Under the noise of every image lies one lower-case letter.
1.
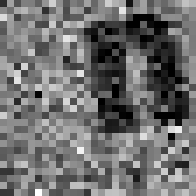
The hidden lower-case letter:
n
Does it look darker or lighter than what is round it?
darker
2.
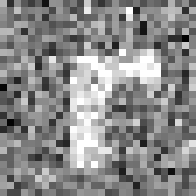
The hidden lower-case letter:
r
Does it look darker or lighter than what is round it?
lighter
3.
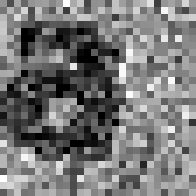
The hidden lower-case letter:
a
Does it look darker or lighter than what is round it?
darker
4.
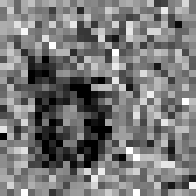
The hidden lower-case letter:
b
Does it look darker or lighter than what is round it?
darker
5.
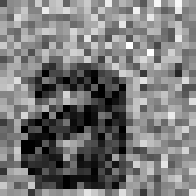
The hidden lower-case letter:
a
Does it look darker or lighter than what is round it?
darker
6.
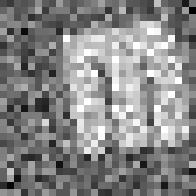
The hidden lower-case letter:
m
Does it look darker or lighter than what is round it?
lighter
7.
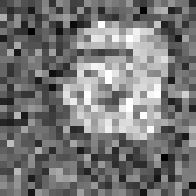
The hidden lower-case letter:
a
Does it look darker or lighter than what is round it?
lighter
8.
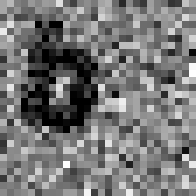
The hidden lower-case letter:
b
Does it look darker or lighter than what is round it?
darker
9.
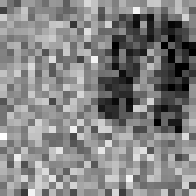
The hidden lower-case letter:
n
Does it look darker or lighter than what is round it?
darker
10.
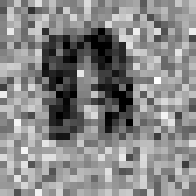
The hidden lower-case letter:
n
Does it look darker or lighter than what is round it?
darker
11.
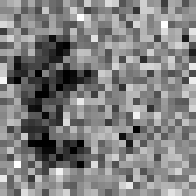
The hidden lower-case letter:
t
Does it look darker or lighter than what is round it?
darker
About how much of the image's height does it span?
two thirds
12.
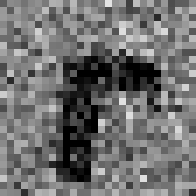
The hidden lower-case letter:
r
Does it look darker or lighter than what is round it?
darker
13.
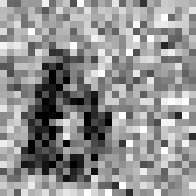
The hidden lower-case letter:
b
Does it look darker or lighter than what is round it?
darker
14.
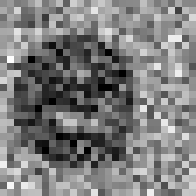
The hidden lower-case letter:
e
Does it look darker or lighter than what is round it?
darker
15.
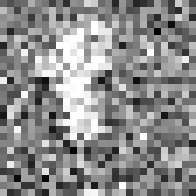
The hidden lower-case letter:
f
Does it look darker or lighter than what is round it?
lighter
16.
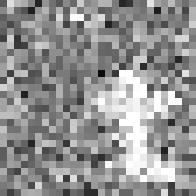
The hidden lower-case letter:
t
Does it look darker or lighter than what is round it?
lighter
